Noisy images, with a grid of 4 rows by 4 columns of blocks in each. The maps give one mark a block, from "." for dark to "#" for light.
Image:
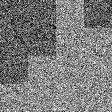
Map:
..#.
..##
.###
####
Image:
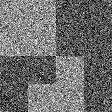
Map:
##..
##..
..#.
.##.
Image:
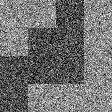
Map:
##.#
#..#
...#
.###
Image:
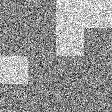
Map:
..##
..#.
#...
....
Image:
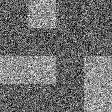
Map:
.#..
....
##.#
...#
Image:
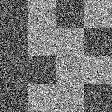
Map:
.#.#
.##.
..##
.##.
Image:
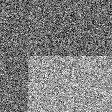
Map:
....
....
.###
.###
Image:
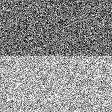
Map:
....
....
####
####
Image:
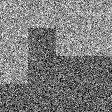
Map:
####
#.##
#...
....
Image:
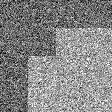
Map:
....
..##
.###
.###
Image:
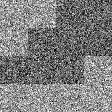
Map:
##..
#...
...#
####
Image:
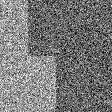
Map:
#...
#...
##..
##..
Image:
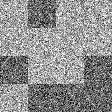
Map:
#.##
####
.##.
#...
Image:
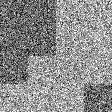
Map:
..##
..##
.###
###.
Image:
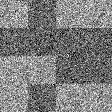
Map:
#.##
....
##..
#.##
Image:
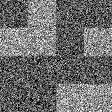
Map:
.#..
##.#
....
..##
